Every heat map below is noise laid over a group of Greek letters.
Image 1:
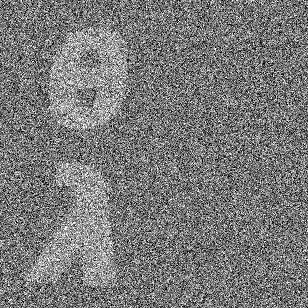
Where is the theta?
top left
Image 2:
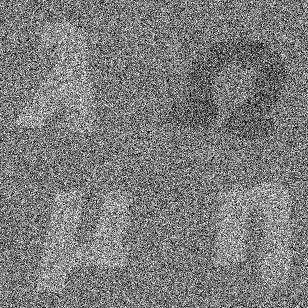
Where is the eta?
bottom right
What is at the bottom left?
mu
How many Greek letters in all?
4
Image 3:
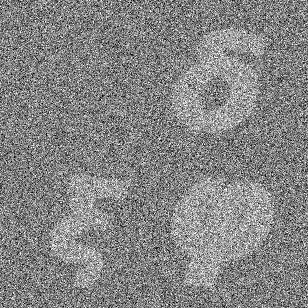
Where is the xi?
bottom left
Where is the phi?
bottom right
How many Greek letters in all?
3
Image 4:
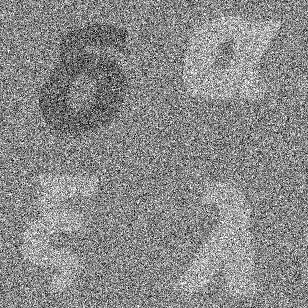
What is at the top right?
alpha
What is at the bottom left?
xi
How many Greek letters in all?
4
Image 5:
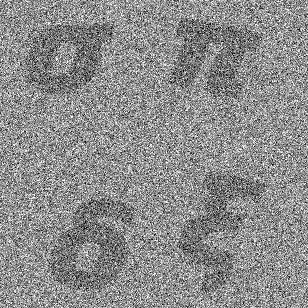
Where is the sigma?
top left
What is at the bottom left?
delta
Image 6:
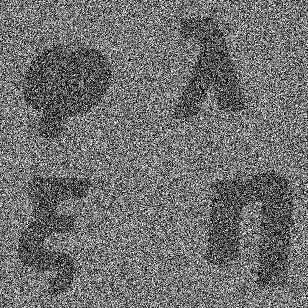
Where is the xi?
bottom left
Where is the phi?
top left
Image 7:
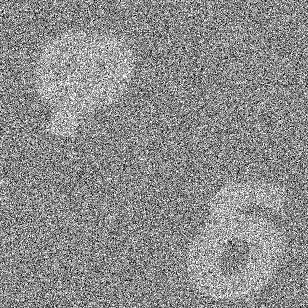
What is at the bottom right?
delta
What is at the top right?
nothing
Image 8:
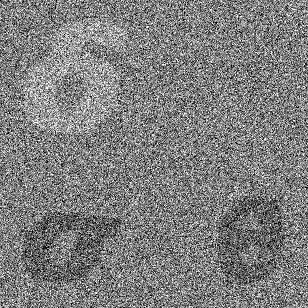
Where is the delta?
top left
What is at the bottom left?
sigma
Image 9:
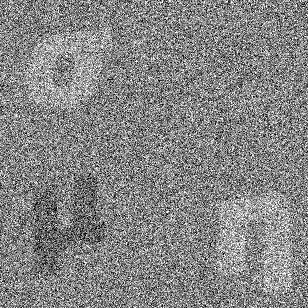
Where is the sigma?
top left
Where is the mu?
bottom left
